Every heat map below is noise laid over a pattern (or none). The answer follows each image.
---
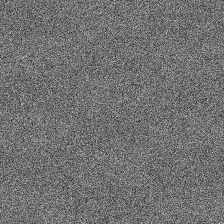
a checkerboard
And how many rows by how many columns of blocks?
6 by 3
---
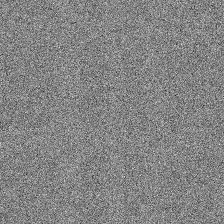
bands of rows crossing bands of columns
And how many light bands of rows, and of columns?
2 and 3
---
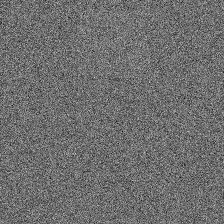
one block
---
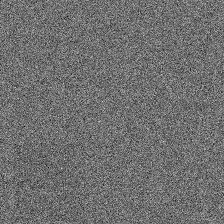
one block
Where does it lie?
bottom left
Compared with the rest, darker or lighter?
darker
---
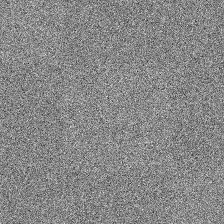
blocks along the diagonal
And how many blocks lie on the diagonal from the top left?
3
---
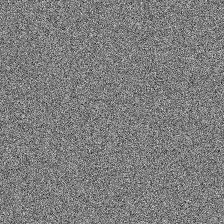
only noise
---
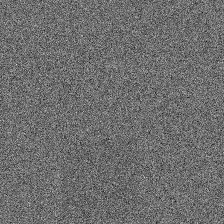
one block
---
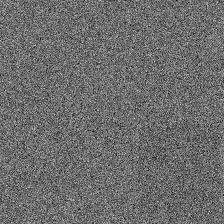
one block
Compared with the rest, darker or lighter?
darker
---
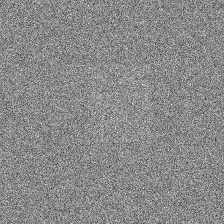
one block
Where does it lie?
centre
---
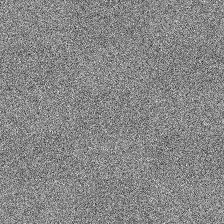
a checkerboard
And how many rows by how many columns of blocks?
5 by 3
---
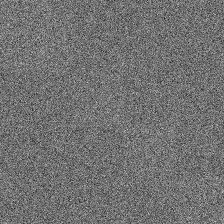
blocks along the diagonal
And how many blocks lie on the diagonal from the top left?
4
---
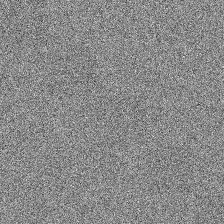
blocks along the diagonal
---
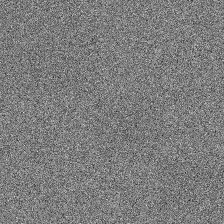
blocks along the diagonal
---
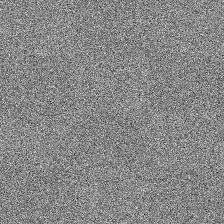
a checkerboard
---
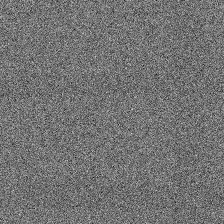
bands of rows crossing bands of columns
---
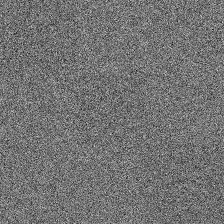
blocks along the diagonal
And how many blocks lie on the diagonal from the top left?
3
